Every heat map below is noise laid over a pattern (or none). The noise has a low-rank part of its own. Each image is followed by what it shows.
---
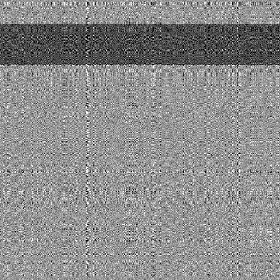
one horizontal stripe
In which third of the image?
top
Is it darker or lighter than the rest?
darker
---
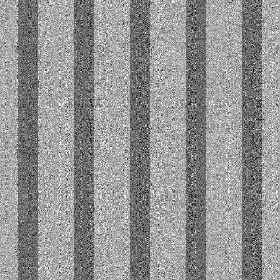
vertical stripes
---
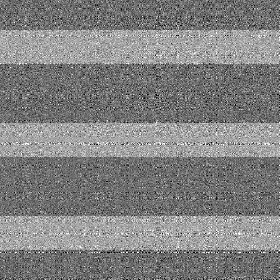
horizontal stripes
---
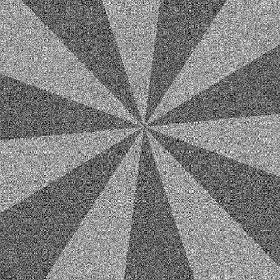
spokes from one point
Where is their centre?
centre
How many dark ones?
7
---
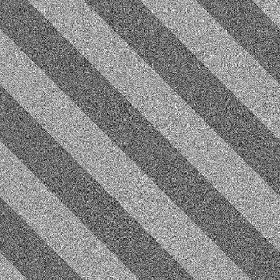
diagonal stripes
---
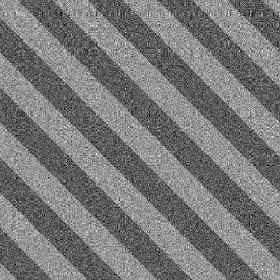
diagonal stripes
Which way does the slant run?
top left to bottom right
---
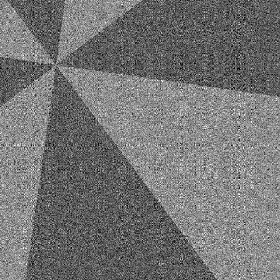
spokes from one point
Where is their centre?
top left
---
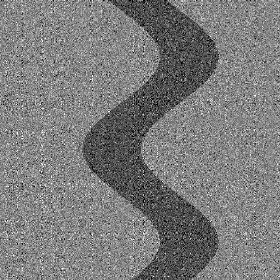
a wavy band
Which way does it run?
top to bottom
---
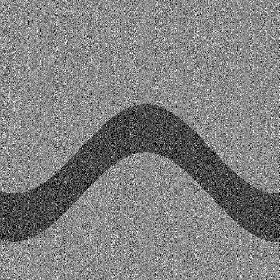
a wavy band
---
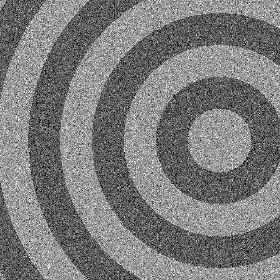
rings round one point
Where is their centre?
middle right
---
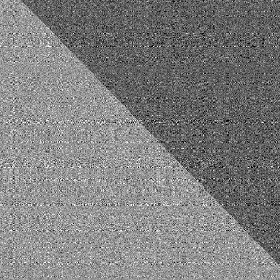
a sharp edge
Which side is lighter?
bottom left
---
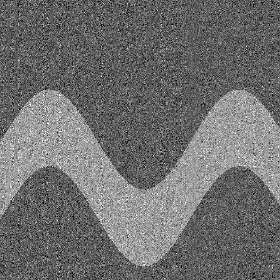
a wavy band
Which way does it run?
left to right
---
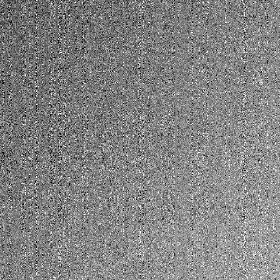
a smooth slope
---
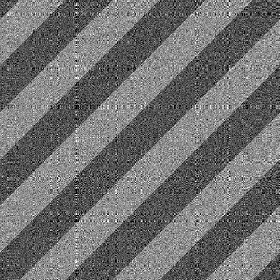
diagonal stripes
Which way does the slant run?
bottom left to top right
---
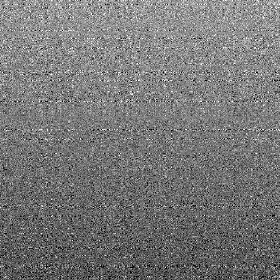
a smooth slope
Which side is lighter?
top
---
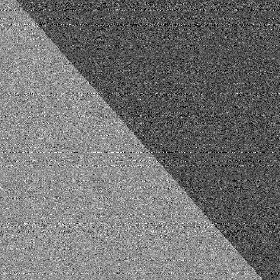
a sharp edge
